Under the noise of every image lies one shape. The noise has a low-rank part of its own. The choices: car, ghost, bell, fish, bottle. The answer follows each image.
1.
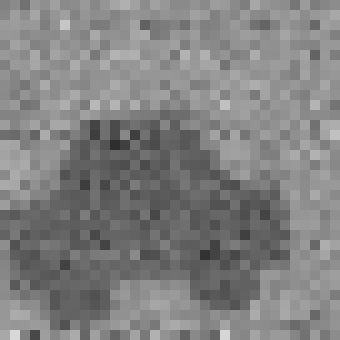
dark car
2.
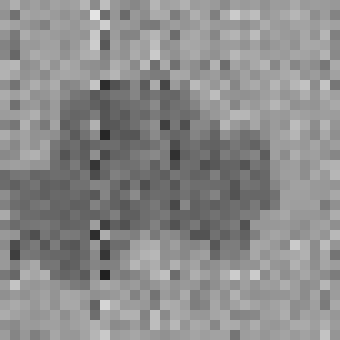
dark car
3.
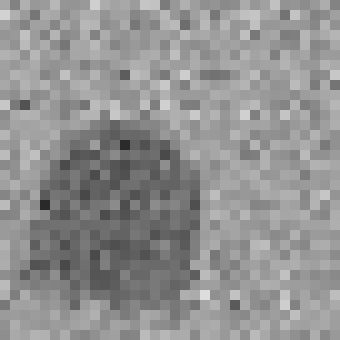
dark ghost
